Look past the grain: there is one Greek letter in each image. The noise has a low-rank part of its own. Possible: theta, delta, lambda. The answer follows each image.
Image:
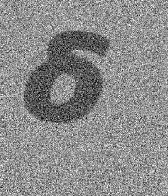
delta
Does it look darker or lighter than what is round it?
darker
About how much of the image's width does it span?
half
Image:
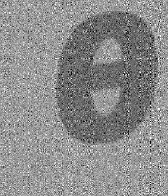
theta
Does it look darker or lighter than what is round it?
darker
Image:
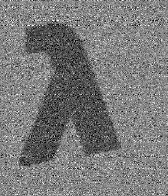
lambda
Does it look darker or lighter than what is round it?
darker
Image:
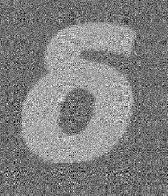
delta
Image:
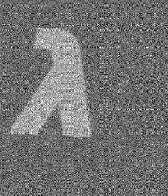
lambda
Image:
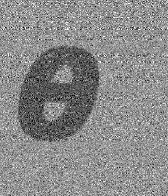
theta
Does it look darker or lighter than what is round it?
darker
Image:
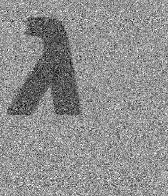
lambda
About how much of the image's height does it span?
half
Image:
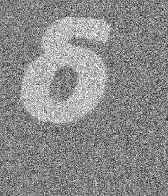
delta
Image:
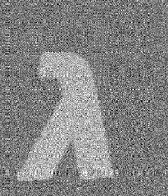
lambda
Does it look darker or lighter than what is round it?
lighter
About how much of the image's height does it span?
two thirds
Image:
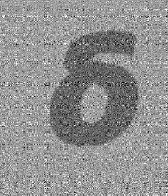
delta
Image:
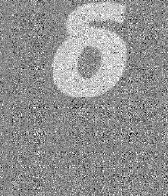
delta
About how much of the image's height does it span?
half
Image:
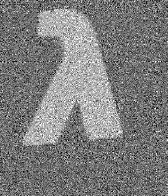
lambda
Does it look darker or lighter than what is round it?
lighter
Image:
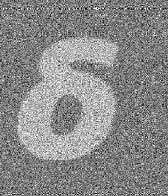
delta
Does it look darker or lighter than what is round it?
lighter
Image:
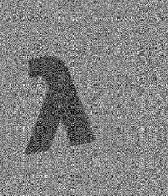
lambda
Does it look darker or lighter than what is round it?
darker
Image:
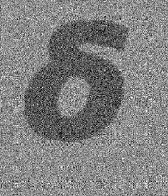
delta
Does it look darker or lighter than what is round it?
darker
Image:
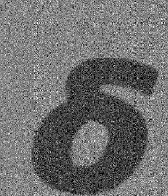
delta
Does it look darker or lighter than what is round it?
darker
